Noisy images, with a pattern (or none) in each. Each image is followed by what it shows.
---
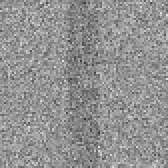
one band of columns
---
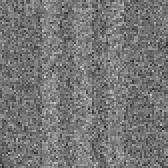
bands of columns
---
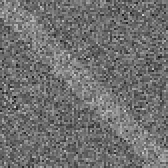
a diagonal band
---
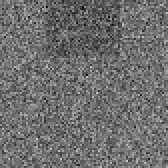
one block
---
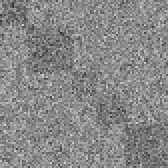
blocks along the diagonal
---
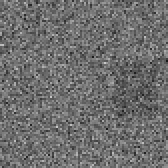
one block
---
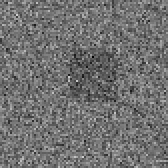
one block
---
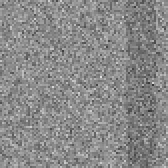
one band of columns
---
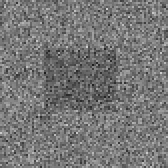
one block
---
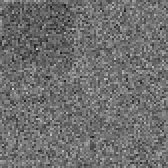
one block
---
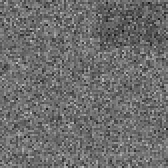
one block
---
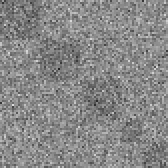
blocks along the diagonal
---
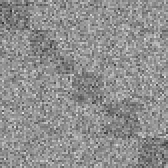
blocks along the diagonal
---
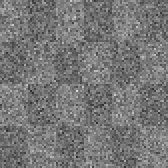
a checkerboard
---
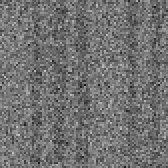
bands of columns
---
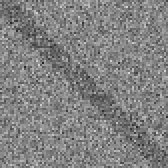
a diagonal band
